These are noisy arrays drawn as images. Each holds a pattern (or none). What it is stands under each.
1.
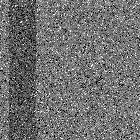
one vertical stripe
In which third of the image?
left
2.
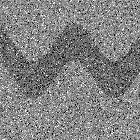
a wavy band
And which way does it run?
left to right
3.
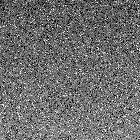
a smooth slope
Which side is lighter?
bottom
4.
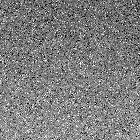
a smooth slope
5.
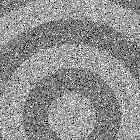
rings round one point
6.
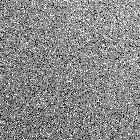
a smooth slope
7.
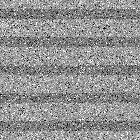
horizontal stripes
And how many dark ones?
5
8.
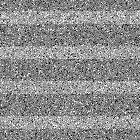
horizontal stripes
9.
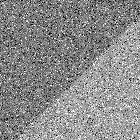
a sharp edge
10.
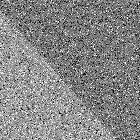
a sharp edge
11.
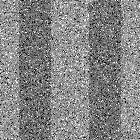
vertical stripes
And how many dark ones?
2
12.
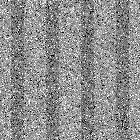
vertical stripes
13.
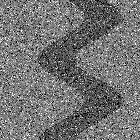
a wavy band
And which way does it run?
top to bottom
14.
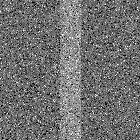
one vertical stripe
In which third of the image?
middle
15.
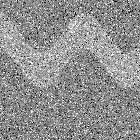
a wavy band
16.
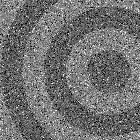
rings round one point
